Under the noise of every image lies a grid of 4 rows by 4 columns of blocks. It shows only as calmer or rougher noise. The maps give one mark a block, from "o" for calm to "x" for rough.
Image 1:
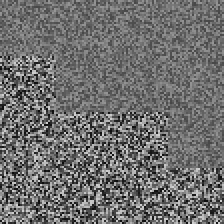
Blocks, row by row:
o o o o
x o o o
x x x o
x x x x
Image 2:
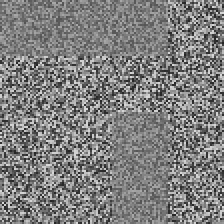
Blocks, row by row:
o o o x
x x x x
x x o x
x x o x
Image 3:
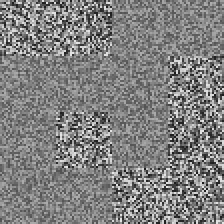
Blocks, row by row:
x x o o
o o o x
o x o x
o o x x
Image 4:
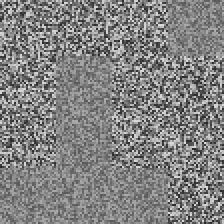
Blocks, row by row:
x x x o
x o x x
x o x x
o o o x
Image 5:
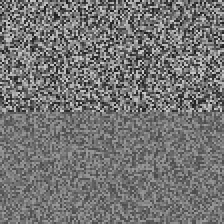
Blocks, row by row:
x x x x
x x x x
o o o o
o o o o
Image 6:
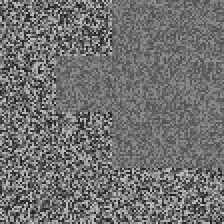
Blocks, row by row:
x x o o
x o o o
x x o o
x x x x
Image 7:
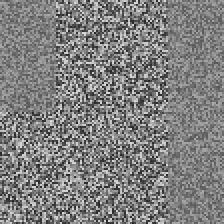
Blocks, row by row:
o x x o
o x x o
x x x o
x x x o
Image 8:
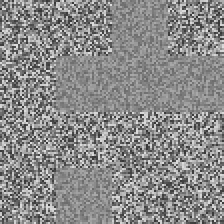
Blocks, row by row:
x x o x
x o o o
x x x x
x o x x
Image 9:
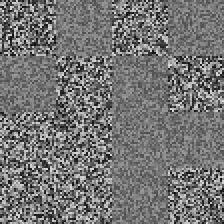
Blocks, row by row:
x o x o
o x o x
x x o o
x x o x
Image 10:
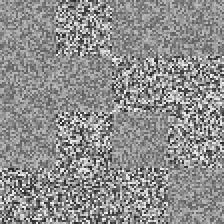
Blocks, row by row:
o x o o
o o x x
o x o x
x x x o
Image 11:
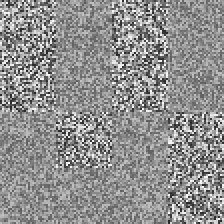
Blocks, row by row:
x o x o
x o x o
o x o x
o o o x
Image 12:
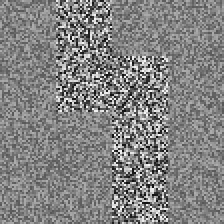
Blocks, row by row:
o x o o
o x x o
o o x o
o o x o
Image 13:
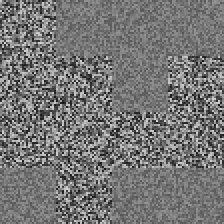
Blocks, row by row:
x o o o
x x o x
x x x x
o x o o
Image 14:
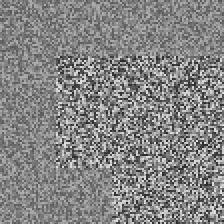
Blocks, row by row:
o o o o
o x x x
o x x x
o o x x
